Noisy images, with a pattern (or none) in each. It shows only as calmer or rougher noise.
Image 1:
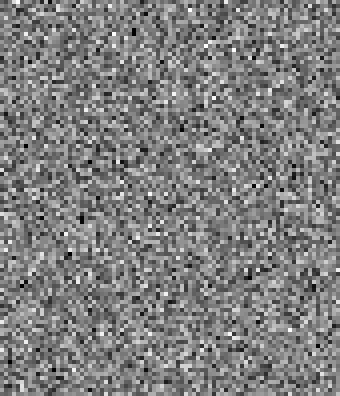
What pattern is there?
only noise
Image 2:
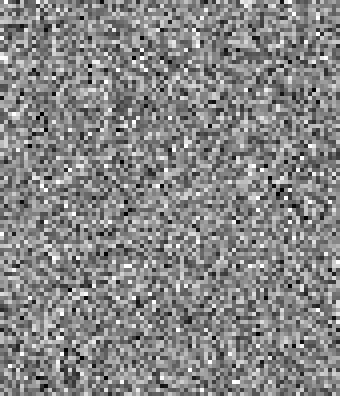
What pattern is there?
only noise
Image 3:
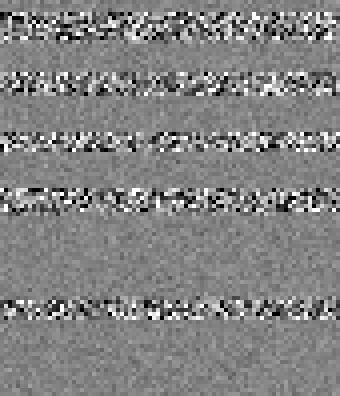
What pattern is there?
bands of rows
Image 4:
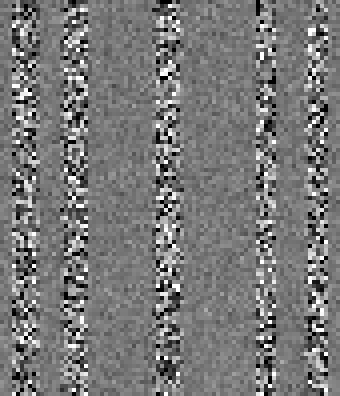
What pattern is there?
bands of columns
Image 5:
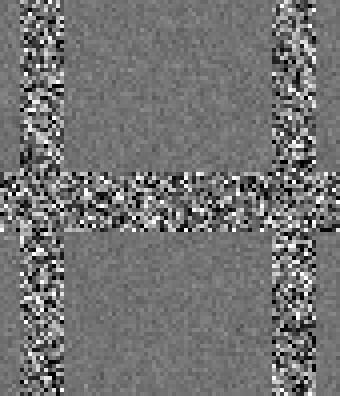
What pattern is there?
bands of rows crossing bands of columns
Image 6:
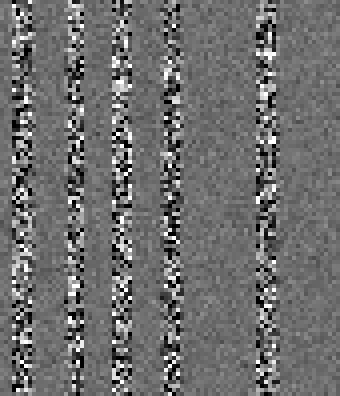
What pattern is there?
bands of columns
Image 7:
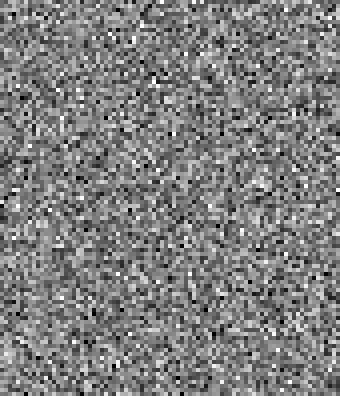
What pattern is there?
only noise
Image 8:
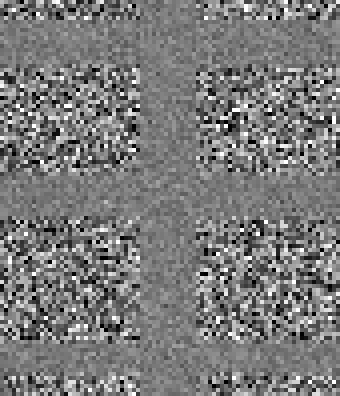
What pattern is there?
bands of rows crossing bands of columns
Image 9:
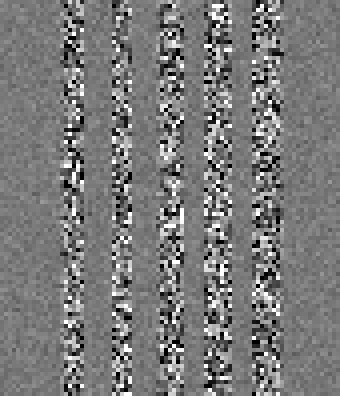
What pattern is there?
bands of columns
